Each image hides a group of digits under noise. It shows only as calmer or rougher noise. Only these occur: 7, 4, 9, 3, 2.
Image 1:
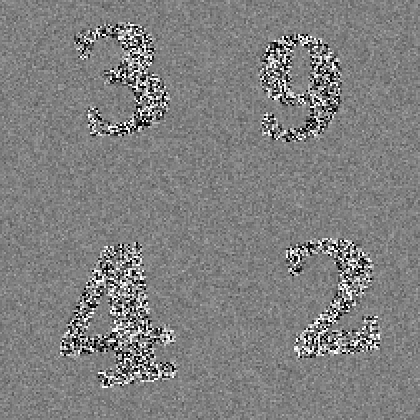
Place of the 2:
bottom right
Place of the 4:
bottom left
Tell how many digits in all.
4
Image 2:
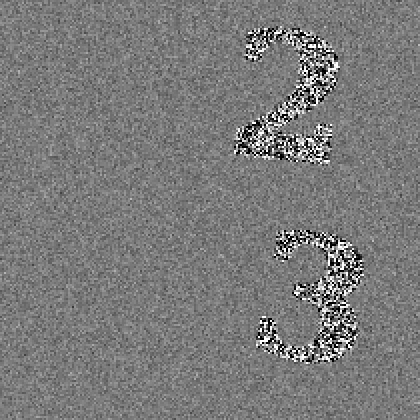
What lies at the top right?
2
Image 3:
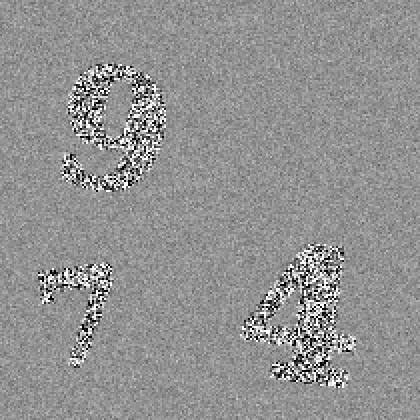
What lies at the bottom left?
7
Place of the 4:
bottom right
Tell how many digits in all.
3
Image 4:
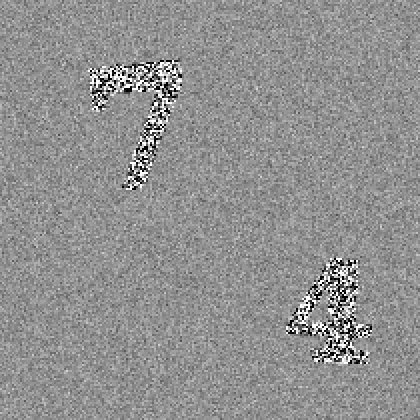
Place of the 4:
bottom right
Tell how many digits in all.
2
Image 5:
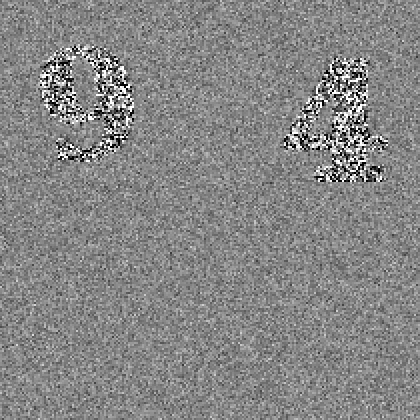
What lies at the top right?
4
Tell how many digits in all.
2
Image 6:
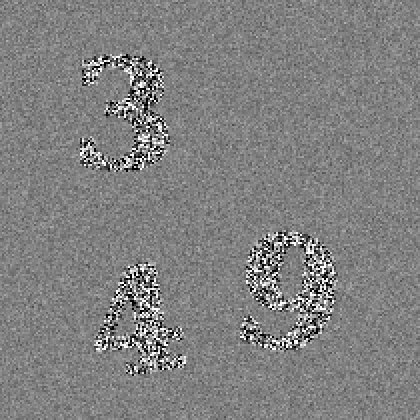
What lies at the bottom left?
4
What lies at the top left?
3
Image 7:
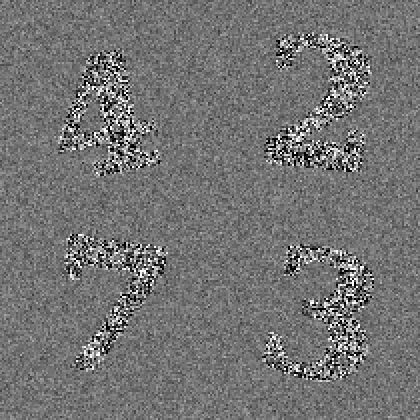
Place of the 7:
bottom left
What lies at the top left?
4
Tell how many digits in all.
4
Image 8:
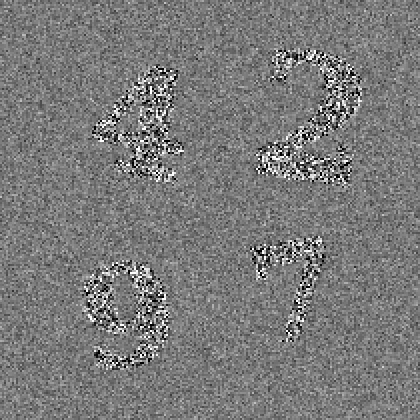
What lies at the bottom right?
7
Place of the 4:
top left
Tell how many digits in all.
4
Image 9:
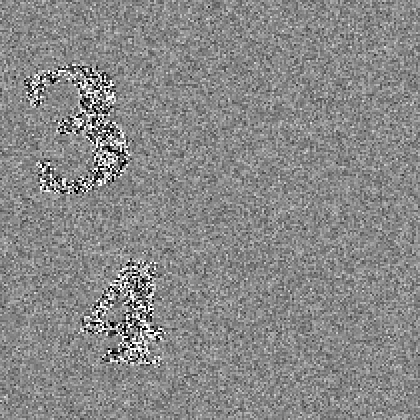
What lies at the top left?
3
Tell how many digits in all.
2
